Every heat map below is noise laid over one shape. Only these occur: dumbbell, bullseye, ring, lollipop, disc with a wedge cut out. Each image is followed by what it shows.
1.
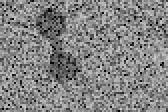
dark dumbbell
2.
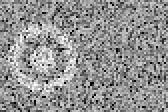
light bullseye
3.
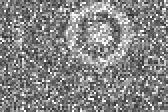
light bullseye
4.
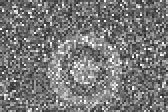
light bullseye
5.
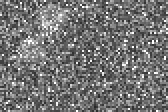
light dumbbell
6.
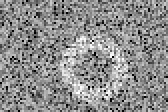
light ring
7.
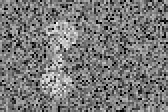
light dumbbell
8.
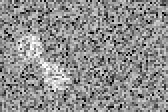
light dumbbell
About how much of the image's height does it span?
half
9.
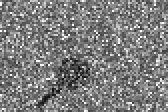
dark lollipop
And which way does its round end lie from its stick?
up and right
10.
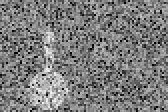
light lollipop
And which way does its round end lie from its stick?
down
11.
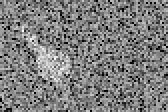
light lollipop
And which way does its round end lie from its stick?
down and right
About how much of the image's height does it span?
half
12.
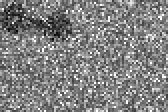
dark dumbbell, top left
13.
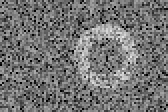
light ring
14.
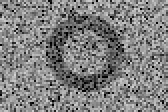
dark ring
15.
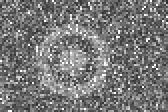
light bullseye
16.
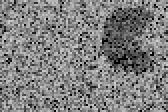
dark disc with a wedge cut out
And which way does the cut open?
right
